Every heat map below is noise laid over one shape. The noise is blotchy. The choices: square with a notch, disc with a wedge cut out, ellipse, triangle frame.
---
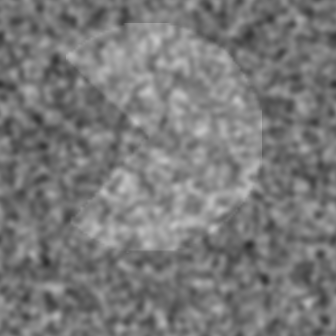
light disc with a wedge cut out
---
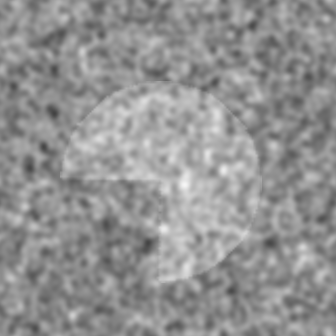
light disc with a wedge cut out
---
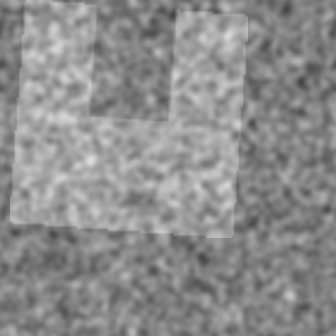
light square with a notch
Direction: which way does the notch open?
up
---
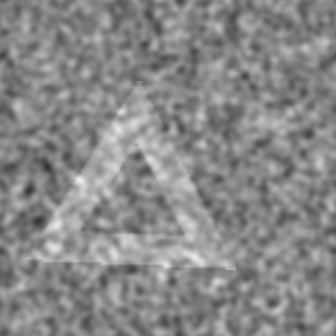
light triangle frame
